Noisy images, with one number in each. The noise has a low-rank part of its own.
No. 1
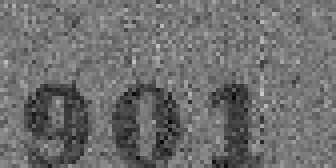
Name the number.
901
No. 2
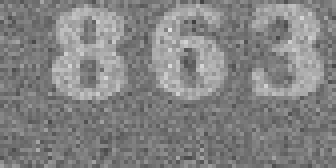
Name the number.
863
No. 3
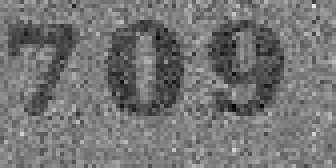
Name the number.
709
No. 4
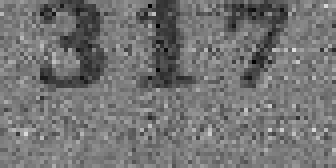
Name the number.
317
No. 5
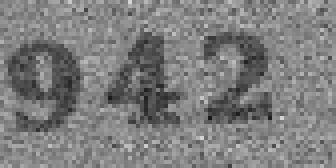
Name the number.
942
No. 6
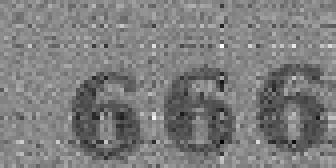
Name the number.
666
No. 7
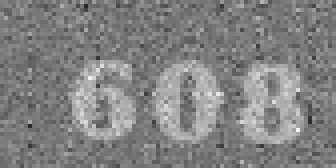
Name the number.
608
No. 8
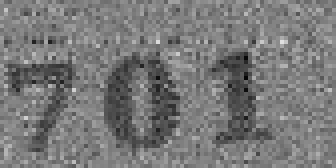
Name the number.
701
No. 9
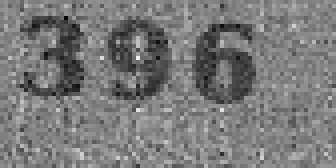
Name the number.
396
